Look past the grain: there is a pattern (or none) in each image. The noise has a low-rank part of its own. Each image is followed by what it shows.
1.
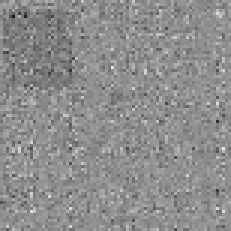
one block
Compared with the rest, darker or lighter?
darker
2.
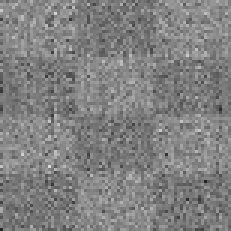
a checkerboard
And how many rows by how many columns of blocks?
4 by 3
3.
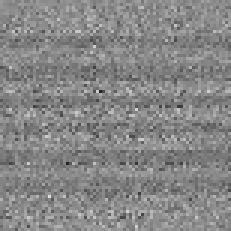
bands of rows
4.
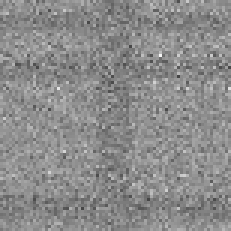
bands of rows crossing bands of columns
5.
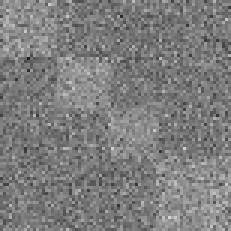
blocks along the diagonal
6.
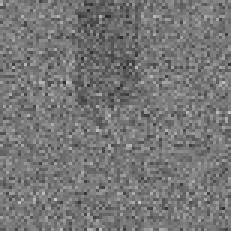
one block
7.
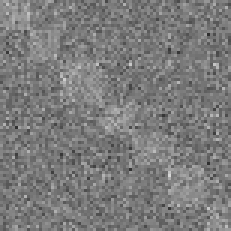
blocks along the diagonal
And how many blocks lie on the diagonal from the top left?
7
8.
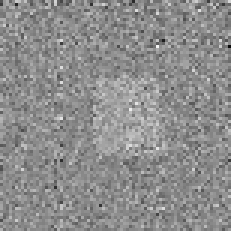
one block
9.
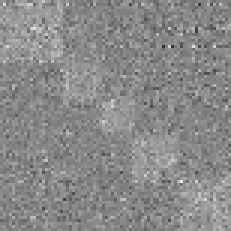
blocks along the diagonal
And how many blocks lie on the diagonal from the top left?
5
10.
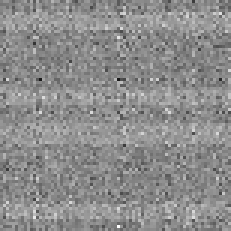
bands of rows
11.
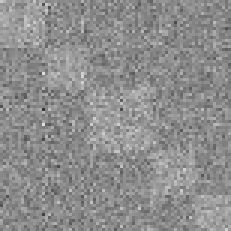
blocks along the diagonal
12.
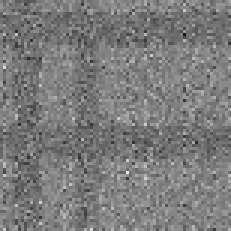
bands of rows crossing bands of columns
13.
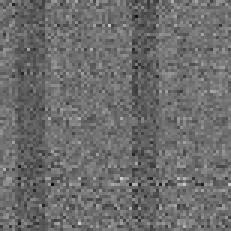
bands of columns
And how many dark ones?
2
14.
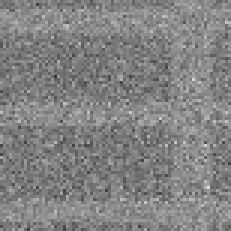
bands of rows crossing bands of columns
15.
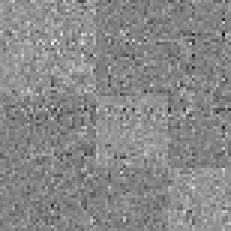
blocks along the diagonal
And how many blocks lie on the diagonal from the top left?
3
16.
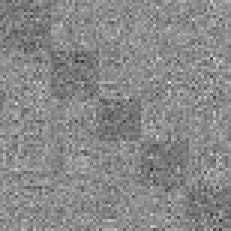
blocks along the diagonal
